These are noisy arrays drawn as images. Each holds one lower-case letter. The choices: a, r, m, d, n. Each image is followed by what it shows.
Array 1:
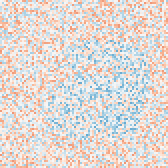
blue a
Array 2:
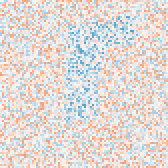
blue r
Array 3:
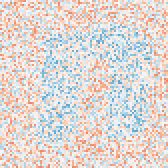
blue n
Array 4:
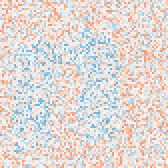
blue n
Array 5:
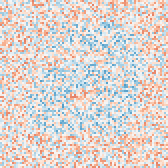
blue a
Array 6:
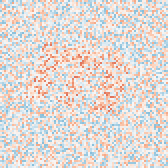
red m
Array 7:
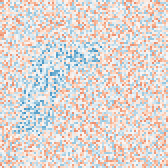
blue r
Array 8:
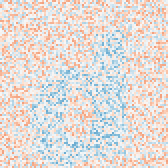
blue d
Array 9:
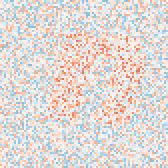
red n
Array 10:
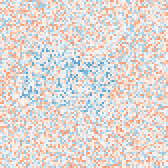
blue m
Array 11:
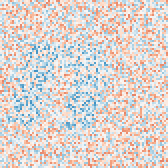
blue n
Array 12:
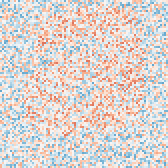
red a
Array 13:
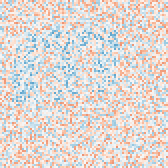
blue m
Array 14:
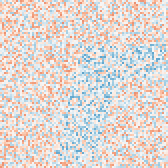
blue r
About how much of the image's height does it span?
two thirds
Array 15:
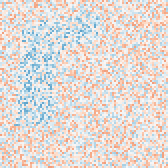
blue r
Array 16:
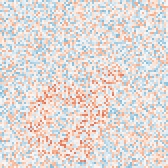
red d
